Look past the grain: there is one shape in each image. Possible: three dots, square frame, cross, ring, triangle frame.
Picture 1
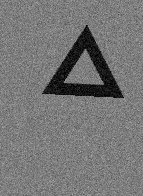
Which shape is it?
triangle frame
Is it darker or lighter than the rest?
darker
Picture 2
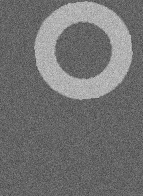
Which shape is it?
ring
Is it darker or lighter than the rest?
lighter
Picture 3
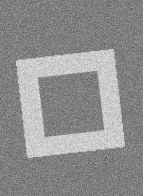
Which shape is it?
square frame
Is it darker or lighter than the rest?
lighter
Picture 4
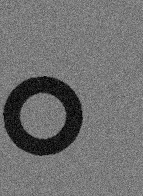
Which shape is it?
ring
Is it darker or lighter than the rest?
darker
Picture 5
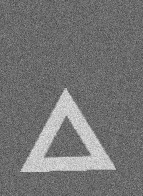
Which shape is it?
triangle frame
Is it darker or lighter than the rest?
lighter
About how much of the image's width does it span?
two thirds
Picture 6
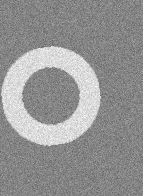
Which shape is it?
ring
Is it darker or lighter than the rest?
lighter
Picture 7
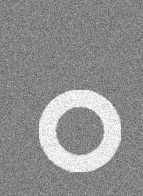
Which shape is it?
ring
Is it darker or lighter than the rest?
lighter
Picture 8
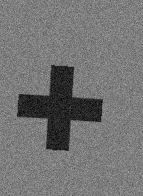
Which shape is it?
cross
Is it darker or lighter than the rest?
darker
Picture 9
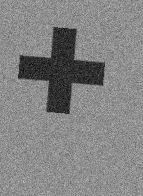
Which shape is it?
cross
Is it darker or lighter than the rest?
darker
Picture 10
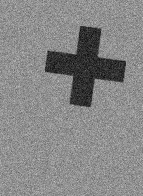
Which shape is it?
cross
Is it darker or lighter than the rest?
darker
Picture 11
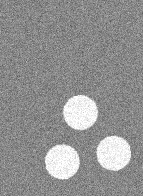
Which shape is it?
three dots
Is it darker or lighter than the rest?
lighter
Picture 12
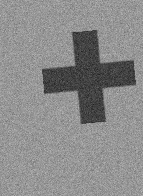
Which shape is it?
cross
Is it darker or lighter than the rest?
darker
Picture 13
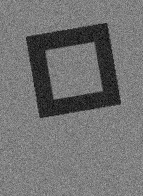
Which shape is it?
square frame
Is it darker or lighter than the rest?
darker
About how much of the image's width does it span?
two thirds
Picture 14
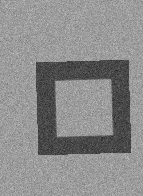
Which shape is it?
square frame
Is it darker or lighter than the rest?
darker
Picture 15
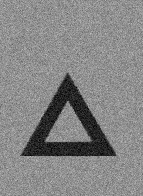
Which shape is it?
triangle frame
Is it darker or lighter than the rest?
darker
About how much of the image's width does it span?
two thirds
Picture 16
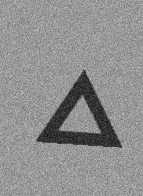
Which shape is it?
triangle frame
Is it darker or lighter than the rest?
darker
